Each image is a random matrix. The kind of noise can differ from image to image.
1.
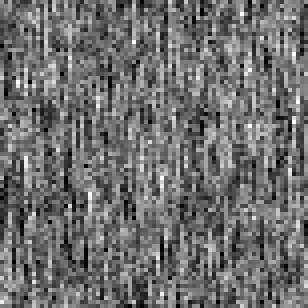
streaked along the columns
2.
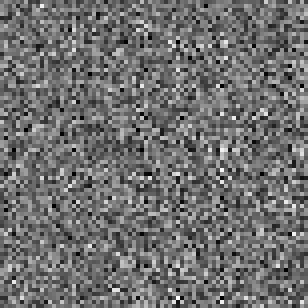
low rank plus noise
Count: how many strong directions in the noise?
three or four
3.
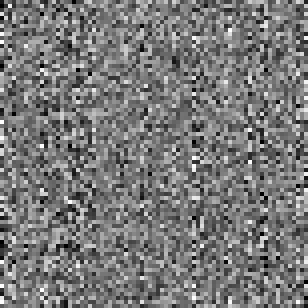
columns of uneven size
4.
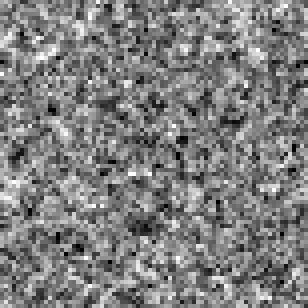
blotchy
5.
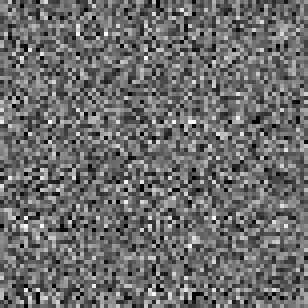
low rank plus noise
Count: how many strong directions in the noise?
five to eight
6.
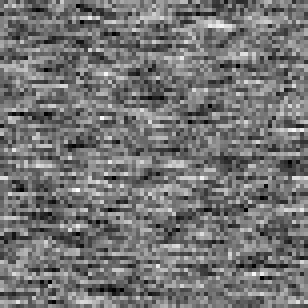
streaked along the rows
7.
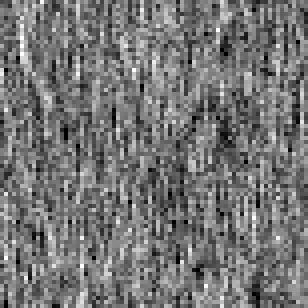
streaked along the columns
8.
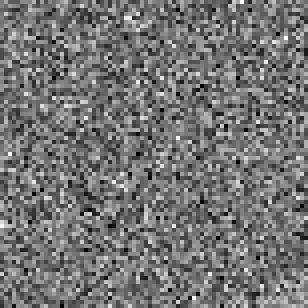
independent entries
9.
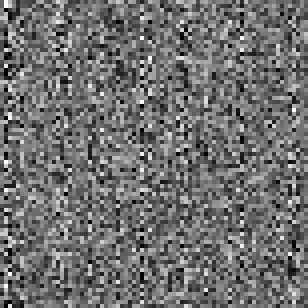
columns of uneven size
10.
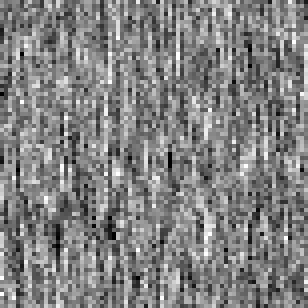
streaked along the columns
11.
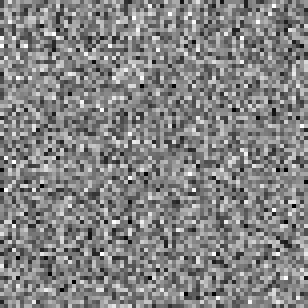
low rank plus noise
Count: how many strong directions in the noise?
one
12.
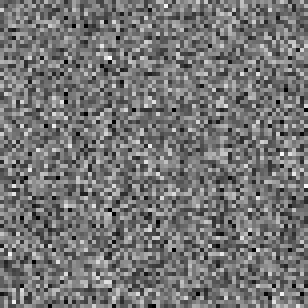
low rank plus noise
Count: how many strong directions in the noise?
one
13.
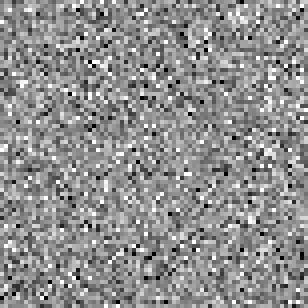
heavy tails
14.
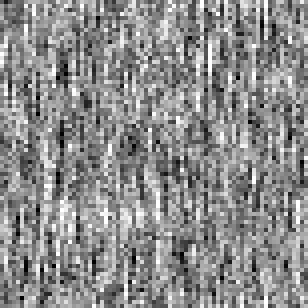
streaked along the columns
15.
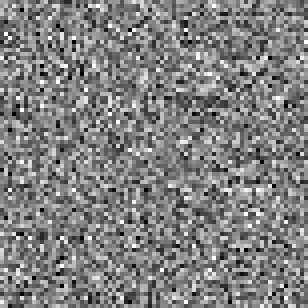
low rank plus noise
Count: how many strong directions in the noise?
five to eight
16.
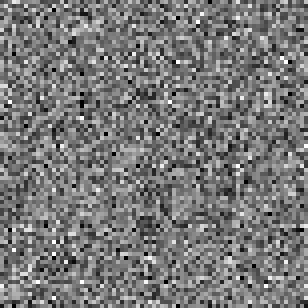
low rank plus noise
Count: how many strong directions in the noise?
five to eight
